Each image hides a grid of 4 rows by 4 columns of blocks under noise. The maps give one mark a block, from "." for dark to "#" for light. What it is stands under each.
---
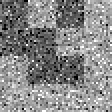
. # . #
. . # #
# . . #
# # # #
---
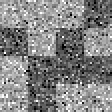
# # # .
. # . #
# . . .
# . # #
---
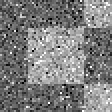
. . . #
. # # .
. # # .
. . . #
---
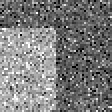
. . . .
# # . .
# # . .
# # . .
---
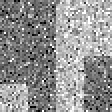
. . # #
. . # #
. . # .
# . # .
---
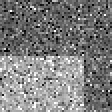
. . . .
. . . .
# # # .
# # # .
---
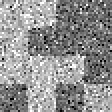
# # . .
# . . .
# # # .
. # . #
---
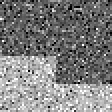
. . . .
. . . .
# # . .
# # # #
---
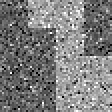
. # # .
. . # .
. . # #
. . # #
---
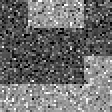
. # # .
. . . .
. . . #
# # # #
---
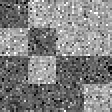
. # # #
# . # #
. # . .
. . . #
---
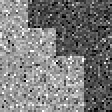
# . . .
# # . .
# # # .
# # # .
